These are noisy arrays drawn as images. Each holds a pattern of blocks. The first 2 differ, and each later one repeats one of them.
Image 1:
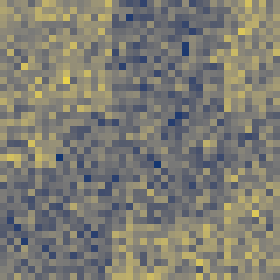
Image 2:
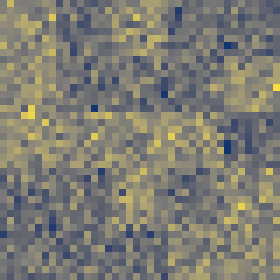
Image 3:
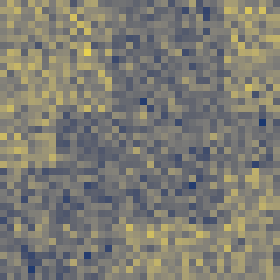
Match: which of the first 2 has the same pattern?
1
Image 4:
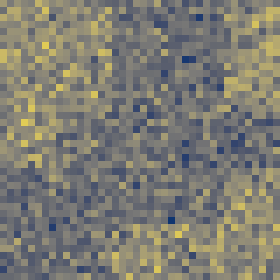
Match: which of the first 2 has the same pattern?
1
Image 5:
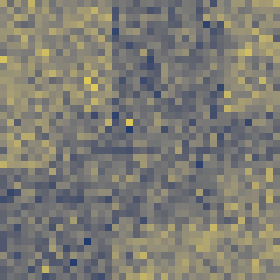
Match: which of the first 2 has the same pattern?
1
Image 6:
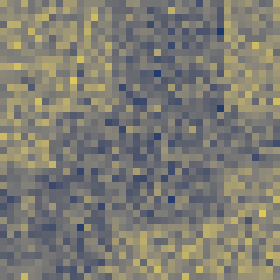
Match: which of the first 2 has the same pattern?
1
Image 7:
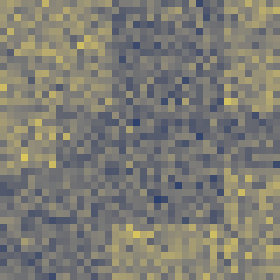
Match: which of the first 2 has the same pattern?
1
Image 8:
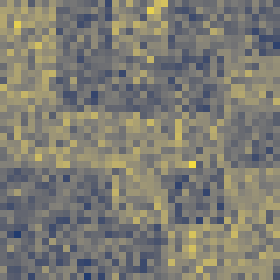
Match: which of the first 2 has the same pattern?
2
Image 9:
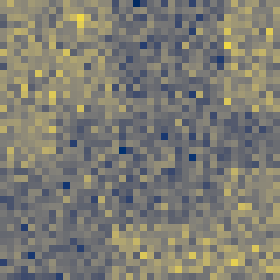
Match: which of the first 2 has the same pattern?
1
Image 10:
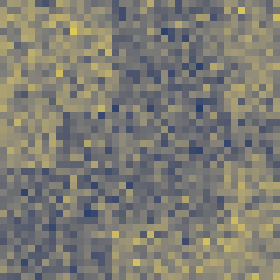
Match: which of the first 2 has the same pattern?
1
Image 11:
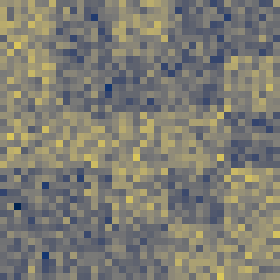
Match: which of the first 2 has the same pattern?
2
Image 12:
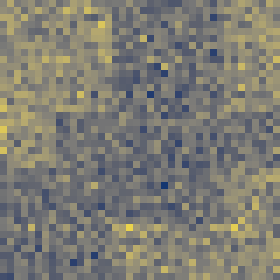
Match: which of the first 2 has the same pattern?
1
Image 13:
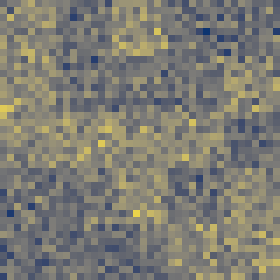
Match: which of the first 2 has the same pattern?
2
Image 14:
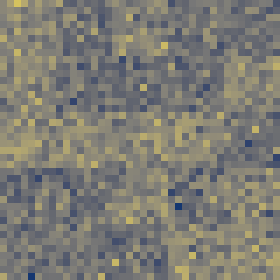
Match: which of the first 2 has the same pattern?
2
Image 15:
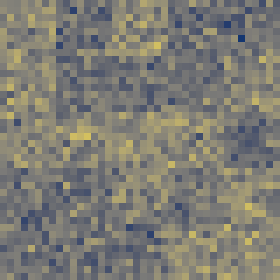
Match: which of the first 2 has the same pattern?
2
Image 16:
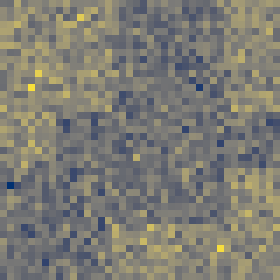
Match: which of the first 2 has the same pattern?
1
